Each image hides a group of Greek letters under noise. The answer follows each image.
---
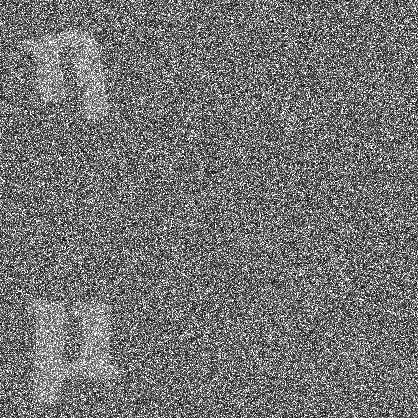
top left: eta; bottom left: mu
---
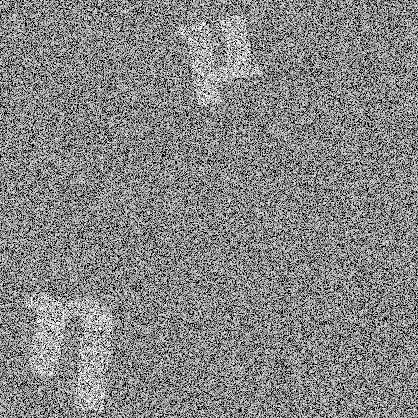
top middle: mu; bottom left: eta
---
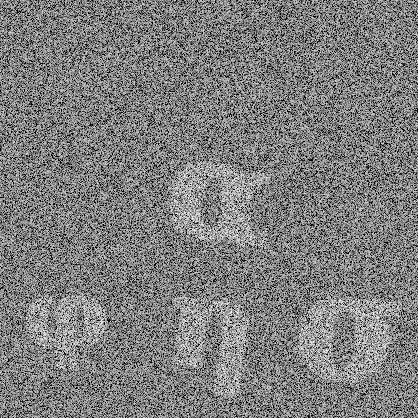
centre: alpha; bottom left: phi; bottom middle: eta; bottom right: sigma
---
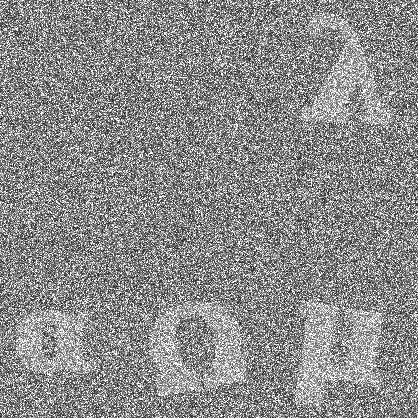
top right: lambda; bottom left: alpha; bottom middle: omega; bottom right: mu
